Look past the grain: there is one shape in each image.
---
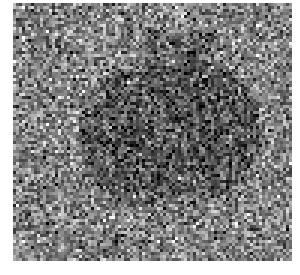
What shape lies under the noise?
apple
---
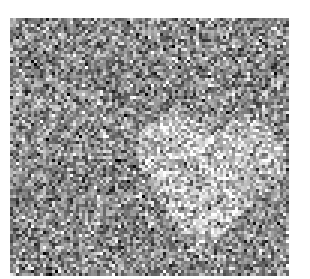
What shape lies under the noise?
heart
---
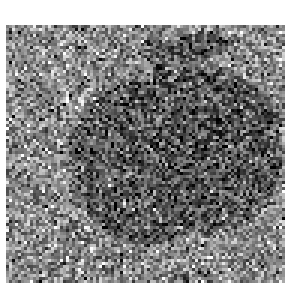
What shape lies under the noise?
apple
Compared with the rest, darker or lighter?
darker
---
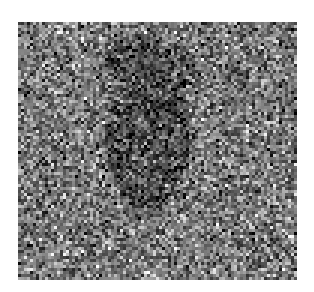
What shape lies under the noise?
footprint
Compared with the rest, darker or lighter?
darker
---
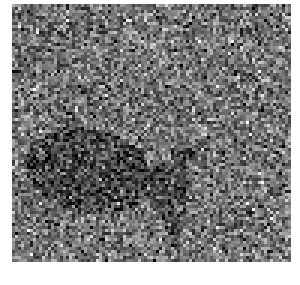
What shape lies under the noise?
fish
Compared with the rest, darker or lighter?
darker
